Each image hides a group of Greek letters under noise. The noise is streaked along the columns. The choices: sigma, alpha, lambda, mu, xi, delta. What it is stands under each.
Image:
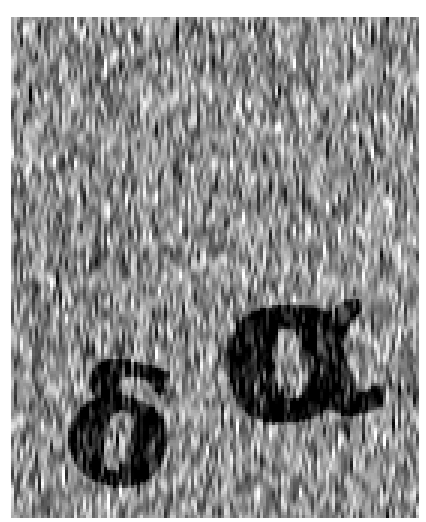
bottom left: delta; bottom right: alpha
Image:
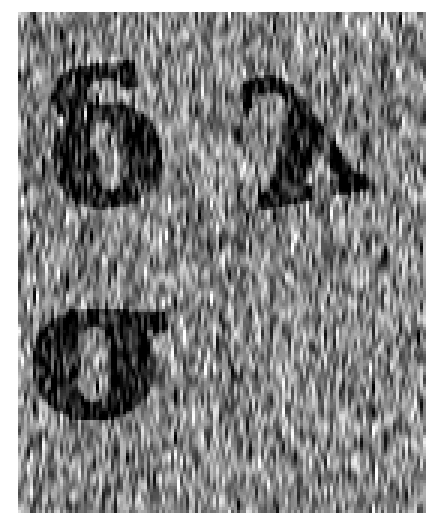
top left: delta; top right: lambda; bottom left: sigma
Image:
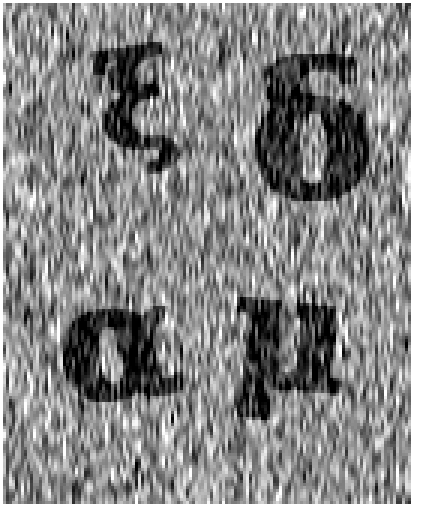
top left: xi; top right: delta; bottom left: alpha; bottom right: mu
